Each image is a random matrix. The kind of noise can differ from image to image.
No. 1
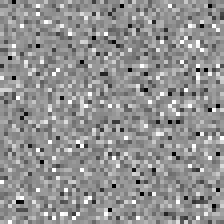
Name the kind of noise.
heavy tails
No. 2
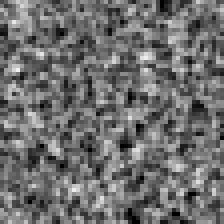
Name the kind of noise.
blotchy
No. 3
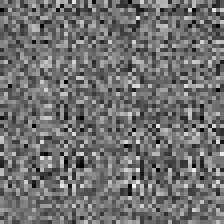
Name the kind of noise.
low rank plus noise
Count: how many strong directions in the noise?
three or four
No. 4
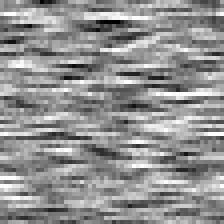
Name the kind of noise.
streaked along the rows
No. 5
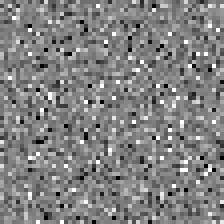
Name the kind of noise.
heavy tails
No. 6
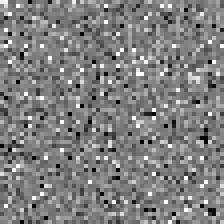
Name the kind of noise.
heavy tails
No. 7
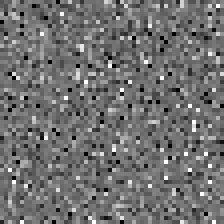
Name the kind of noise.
heavy tails
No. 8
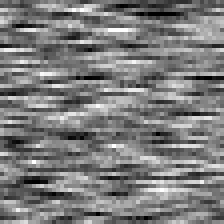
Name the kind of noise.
streaked along the rows
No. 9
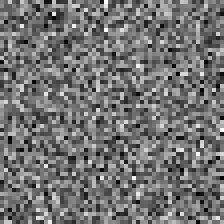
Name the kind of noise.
independent entries
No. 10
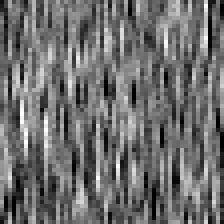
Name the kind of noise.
streaked along the columns
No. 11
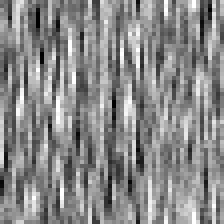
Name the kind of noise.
streaked along the columns
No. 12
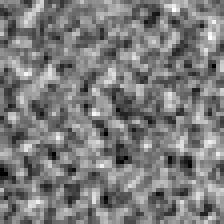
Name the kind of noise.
blotchy
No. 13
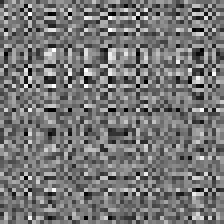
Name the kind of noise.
low rank plus noise
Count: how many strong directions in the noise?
one
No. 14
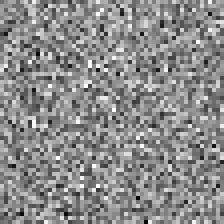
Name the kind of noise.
independent entries
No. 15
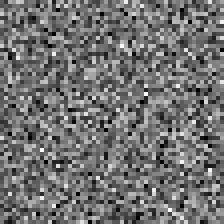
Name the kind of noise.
independent entries
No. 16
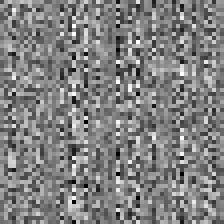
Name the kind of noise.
columns of uneven size
